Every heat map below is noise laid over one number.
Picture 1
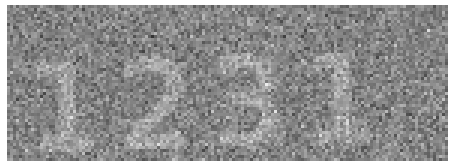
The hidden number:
1231
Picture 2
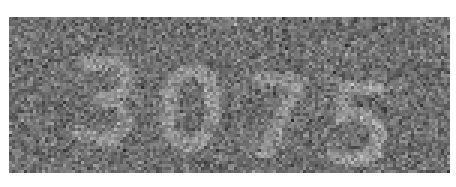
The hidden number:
3075
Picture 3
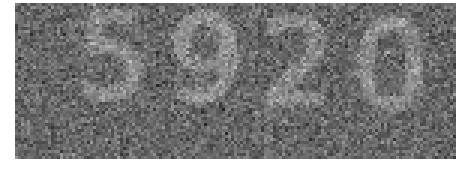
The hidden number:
5920
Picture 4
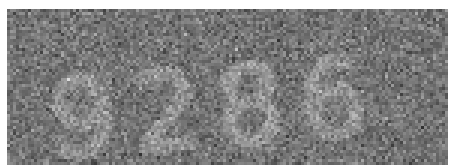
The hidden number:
9286
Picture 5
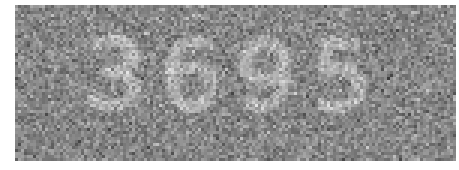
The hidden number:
3695
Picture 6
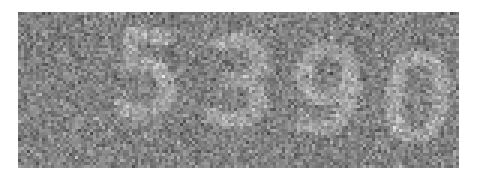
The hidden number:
5390
